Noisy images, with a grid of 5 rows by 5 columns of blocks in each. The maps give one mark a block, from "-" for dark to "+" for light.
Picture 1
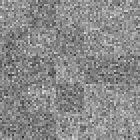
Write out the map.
+ - + + +
- + - + +
- - + - -
- + - + +
- - + + +
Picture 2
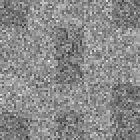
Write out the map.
- + + + -
+ + - + +
+ + - + +
+ + + + -
- + - + -
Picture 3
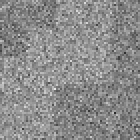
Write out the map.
- - + + -
- + + + -
+ + + + -
+ + - - -
+ + - - -
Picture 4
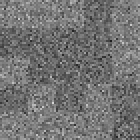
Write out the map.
+ + + - +
- - - - +
+ - - - +
- + - + -
+ + + + -
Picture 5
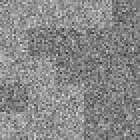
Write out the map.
+ + + + -
+ - - - -
+ + - - -
- + + - -
+ + + - -
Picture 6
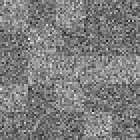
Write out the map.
+ - + - -
- + - - -
- + + + +
+ - + - -
- - - + -
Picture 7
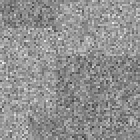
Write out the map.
- - + + +
+ + + + +
+ + - - -
+ + - - -
+ - - - -
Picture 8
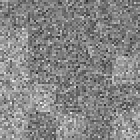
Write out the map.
- - - - -
+ - - - -
+ - - - +
+ + - - -
+ - + - +
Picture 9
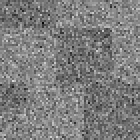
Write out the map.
- - + + +
+ + - - +
+ + - - +
- + + - -
+ + + - -
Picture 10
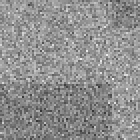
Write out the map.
+ + + + -
+ + + + +
+ + + + +
- - - - +
- - - - +
